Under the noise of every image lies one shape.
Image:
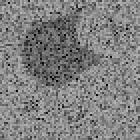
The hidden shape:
cat's head
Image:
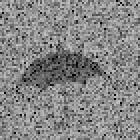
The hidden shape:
umbrella
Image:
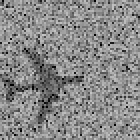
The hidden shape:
airplane
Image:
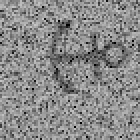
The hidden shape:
anchor
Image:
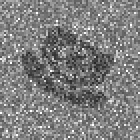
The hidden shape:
telephone
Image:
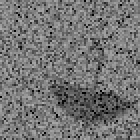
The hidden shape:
umbrella
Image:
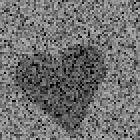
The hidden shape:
heart
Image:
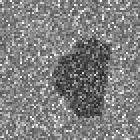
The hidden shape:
cloud
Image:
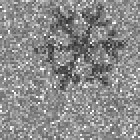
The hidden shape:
snowflake
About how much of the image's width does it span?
two thirds
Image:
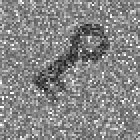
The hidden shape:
key
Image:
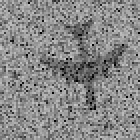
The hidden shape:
airplane
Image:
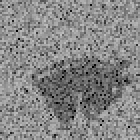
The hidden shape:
chess knight
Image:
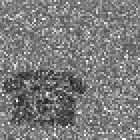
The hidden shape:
telephone
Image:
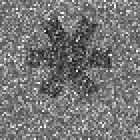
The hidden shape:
asterisk
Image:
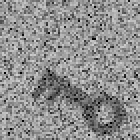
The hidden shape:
key
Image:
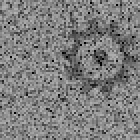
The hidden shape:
gear
